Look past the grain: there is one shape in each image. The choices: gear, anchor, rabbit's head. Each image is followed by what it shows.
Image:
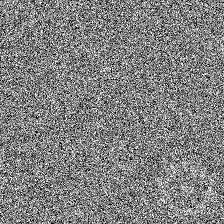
light gear, bottom right
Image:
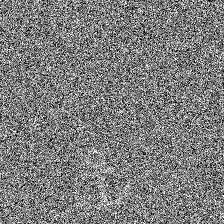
light anchor, bottom middle
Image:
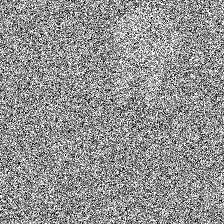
light rabbit's head
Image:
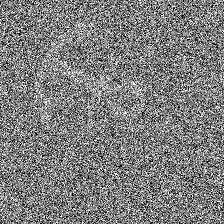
light anchor
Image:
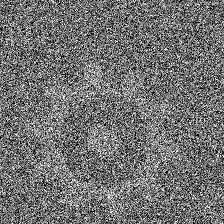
light gear
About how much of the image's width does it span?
two thirds
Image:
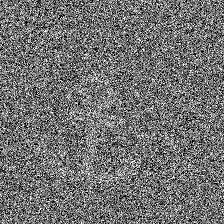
light anchor
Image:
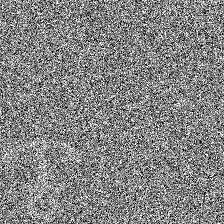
light anchor, bottom left
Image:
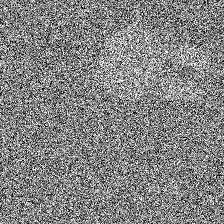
light rabbit's head
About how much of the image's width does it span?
half
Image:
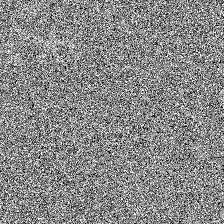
light anchor, top left
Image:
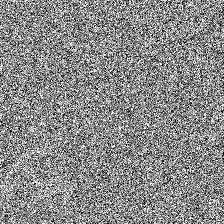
light anchor, bottom left
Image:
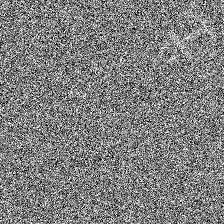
light anchor, top right
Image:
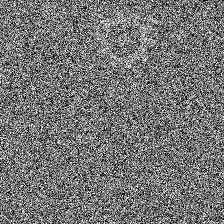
light gear, top middle
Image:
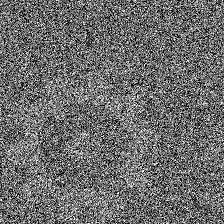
light gear
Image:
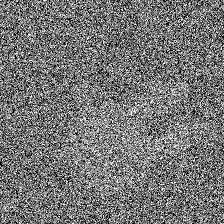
light rabbit's head
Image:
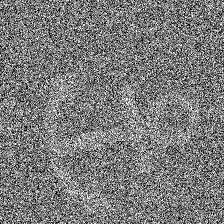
light anchor
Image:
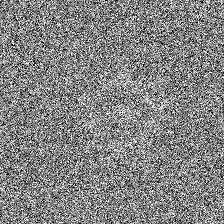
light gear, centre
